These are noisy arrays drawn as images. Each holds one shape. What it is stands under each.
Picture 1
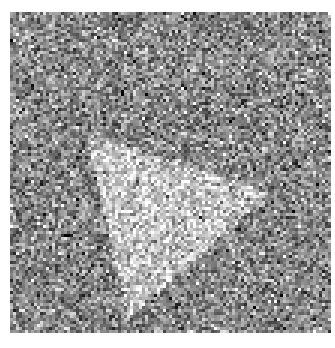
light triangle
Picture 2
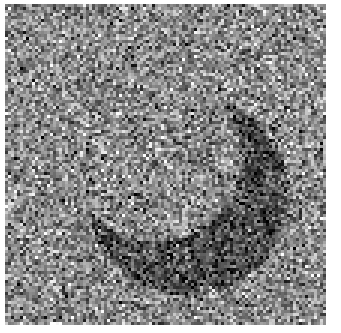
dark crescent
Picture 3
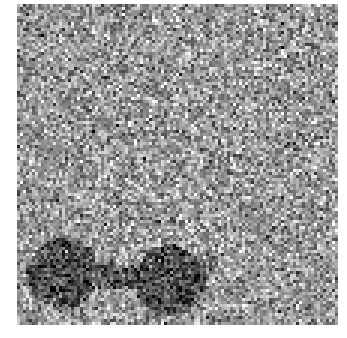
dark dumbbell
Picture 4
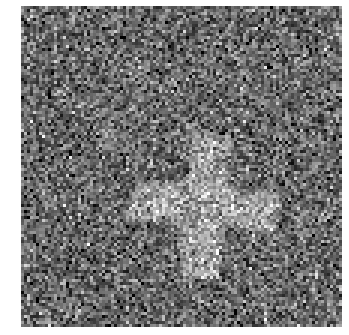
light cross
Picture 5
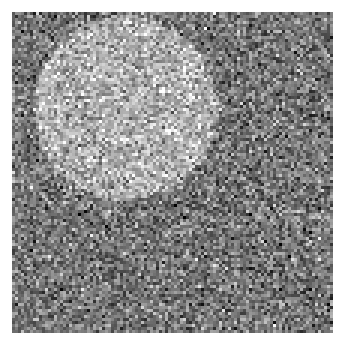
light disc
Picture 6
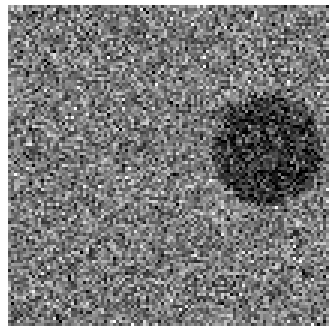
dark disc, middle right
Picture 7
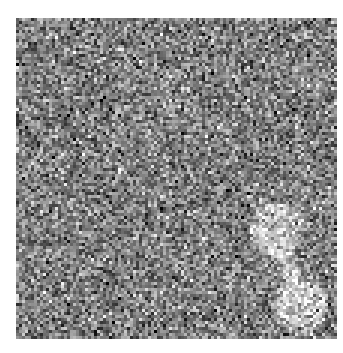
light dumbbell, bottom right
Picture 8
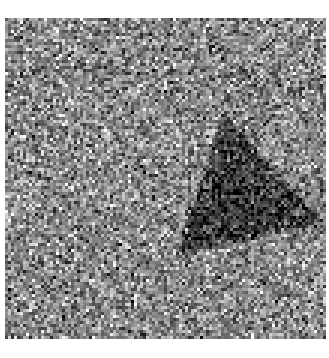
dark triangle, middle right
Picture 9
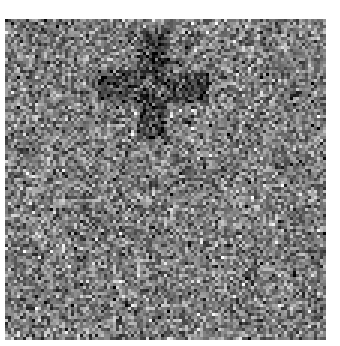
dark cross, top middle
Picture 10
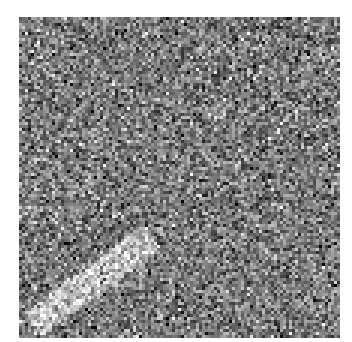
light bar, bottom left
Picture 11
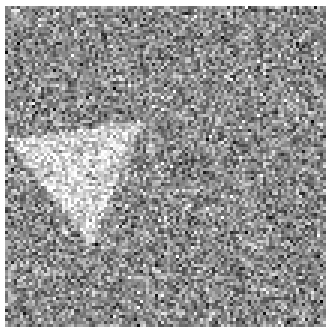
light triangle, middle left
